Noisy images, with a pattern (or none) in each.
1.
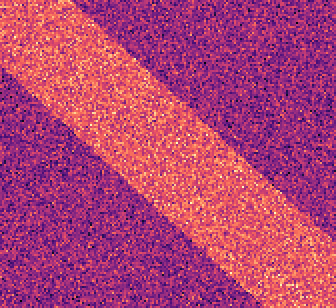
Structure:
a diagonal band
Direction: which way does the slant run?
top left to bottom right
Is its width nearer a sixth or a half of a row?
a half
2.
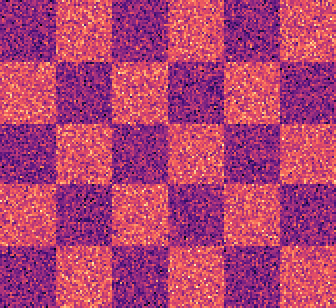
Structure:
a checkerboard
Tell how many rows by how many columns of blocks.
5 by 6
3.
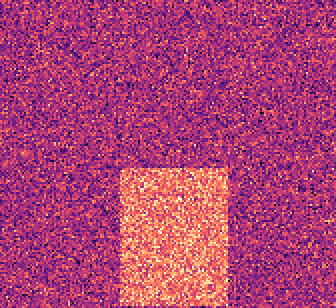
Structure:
one block
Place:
bottom middle
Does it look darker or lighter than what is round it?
lighter
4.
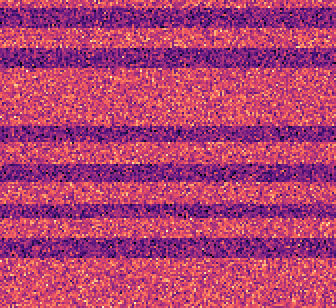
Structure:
bands of rows
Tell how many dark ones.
6
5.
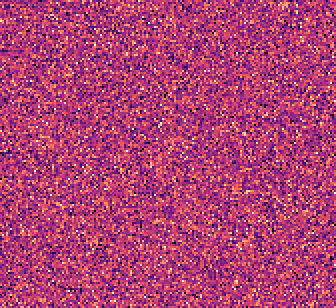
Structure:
only noise
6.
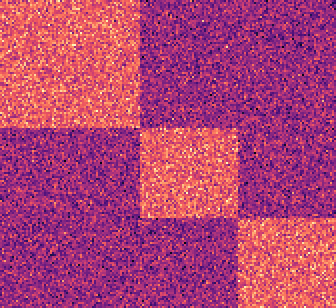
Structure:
blocks along the diagonal
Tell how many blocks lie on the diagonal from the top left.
3
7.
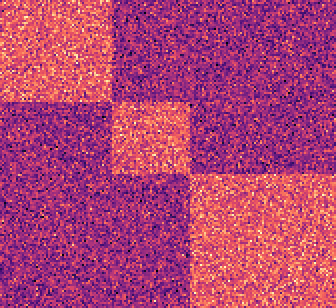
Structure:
blocks along the diagonal
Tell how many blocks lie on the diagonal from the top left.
3
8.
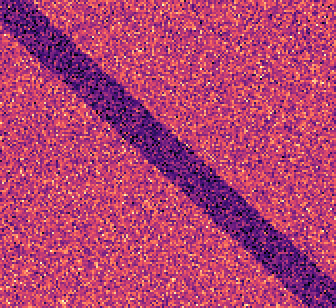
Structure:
a diagonal band
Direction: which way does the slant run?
top left to bottom right
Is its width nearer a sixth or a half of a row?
a sixth
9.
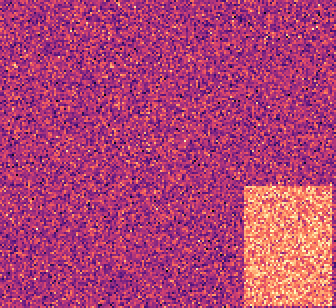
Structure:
one block
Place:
bottom right
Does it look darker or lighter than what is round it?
lighter
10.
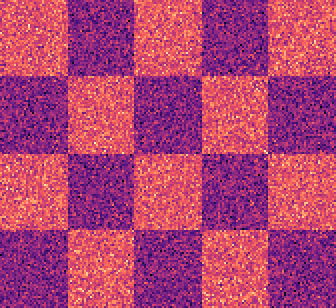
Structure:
a checkerboard
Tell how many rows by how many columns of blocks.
4 by 5
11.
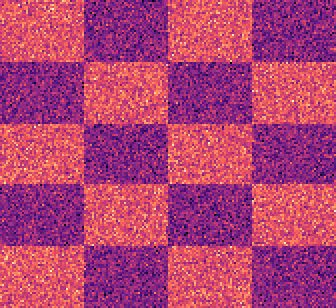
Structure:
a checkerboard
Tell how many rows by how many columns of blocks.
5 by 4
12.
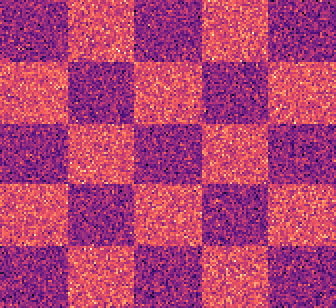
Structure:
a checkerboard
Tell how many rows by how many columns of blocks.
5 by 5
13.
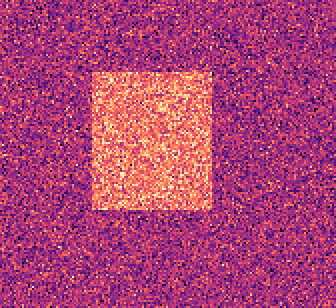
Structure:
one block
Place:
centre
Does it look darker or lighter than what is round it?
lighter
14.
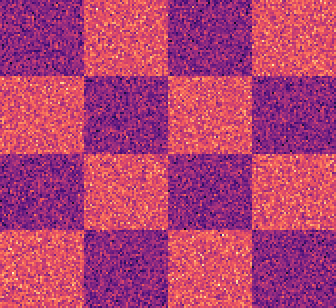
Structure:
a checkerboard
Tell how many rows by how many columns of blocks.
4 by 4
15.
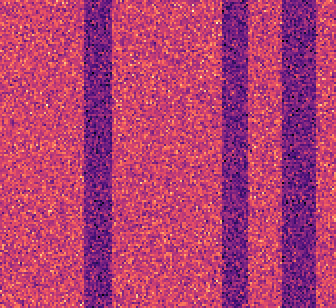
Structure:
bands of columns
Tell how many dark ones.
3
